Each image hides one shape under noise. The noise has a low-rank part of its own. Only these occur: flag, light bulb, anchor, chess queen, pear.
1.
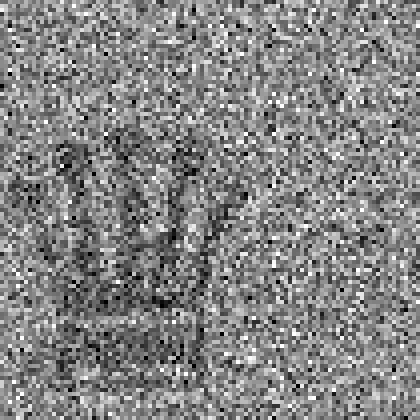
chess queen
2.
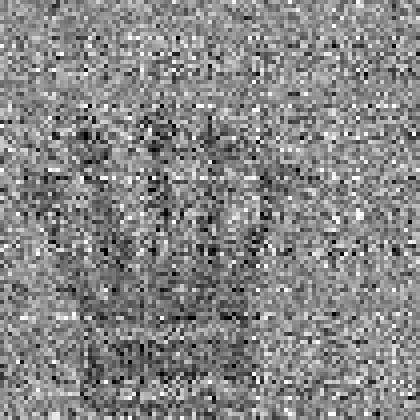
chess queen
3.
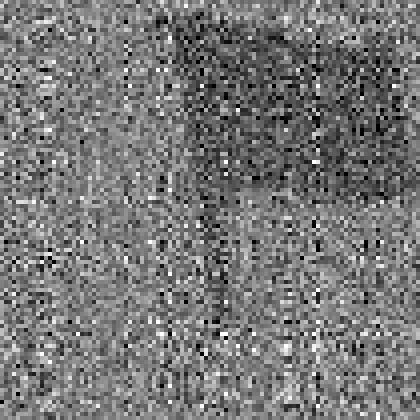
flag
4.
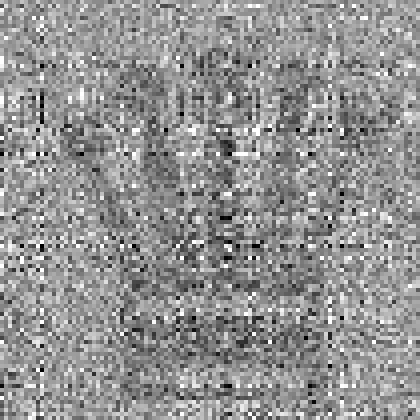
chess queen
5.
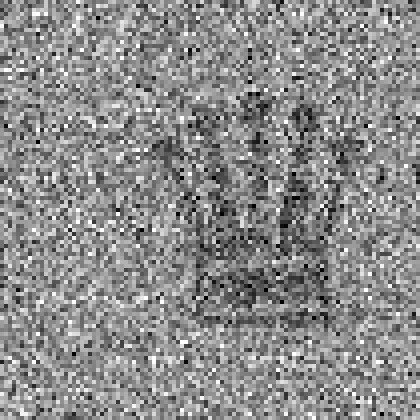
chess queen
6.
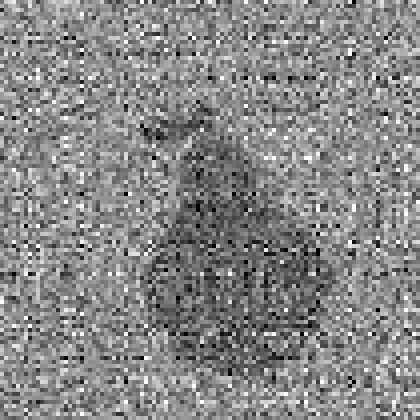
pear
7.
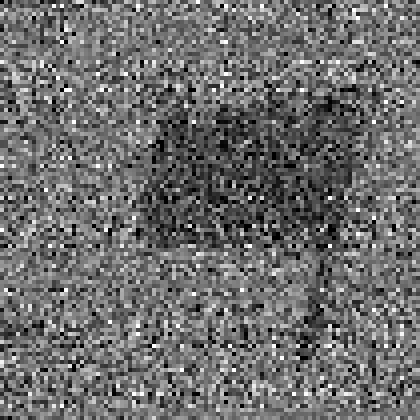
flag
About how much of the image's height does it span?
two thirds
